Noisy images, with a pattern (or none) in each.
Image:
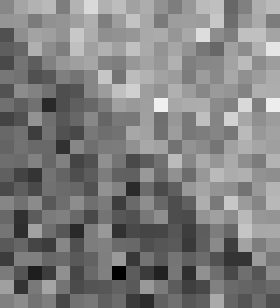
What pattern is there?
a sharp edge
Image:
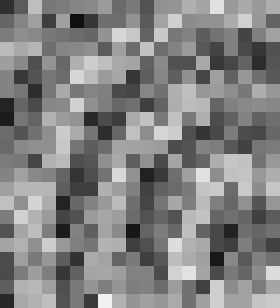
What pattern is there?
rings round one point
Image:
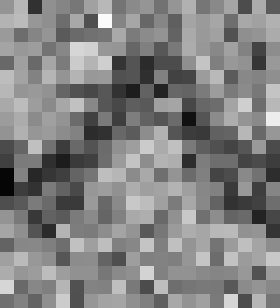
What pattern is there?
a wavy band
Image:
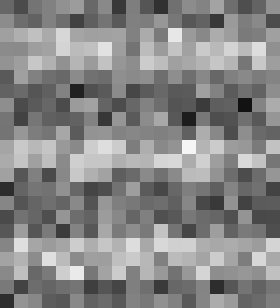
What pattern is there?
horizontal stripes
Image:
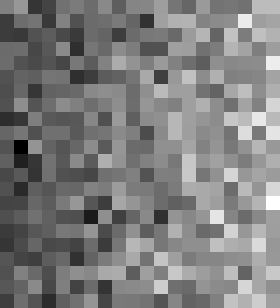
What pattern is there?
a smooth slope
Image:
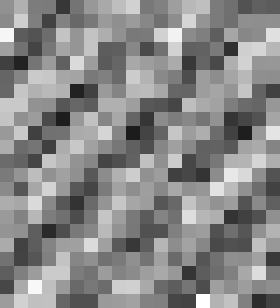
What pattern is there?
diagonal stripes
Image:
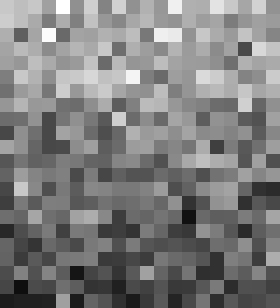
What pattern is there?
a smooth slope
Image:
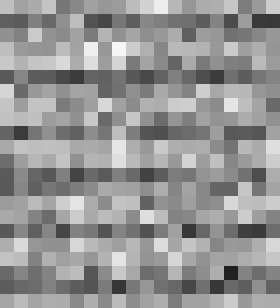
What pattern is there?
horizontal stripes
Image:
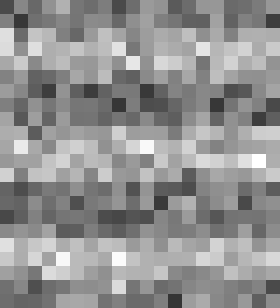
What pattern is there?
horizontal stripes
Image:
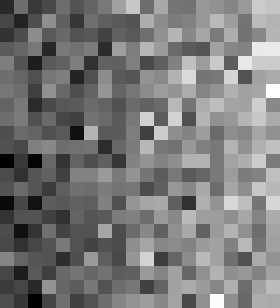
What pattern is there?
a smooth slope
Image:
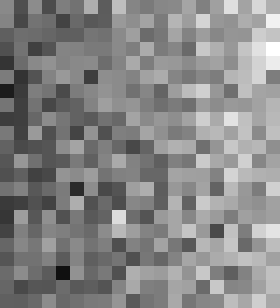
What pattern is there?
a smooth slope
